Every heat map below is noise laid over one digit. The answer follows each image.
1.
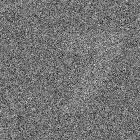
7
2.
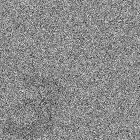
3
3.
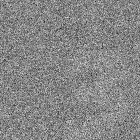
3
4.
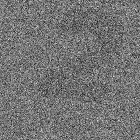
2
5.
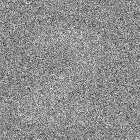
2
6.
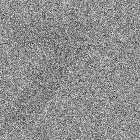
7
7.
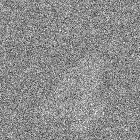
4
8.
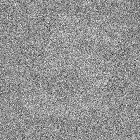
5
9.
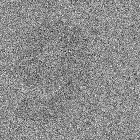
9
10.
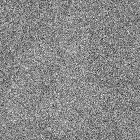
4
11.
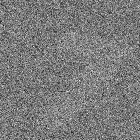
7
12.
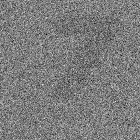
7
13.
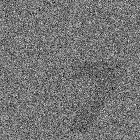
7
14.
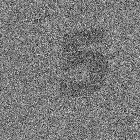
5
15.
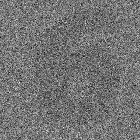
6
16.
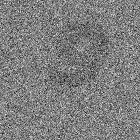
9
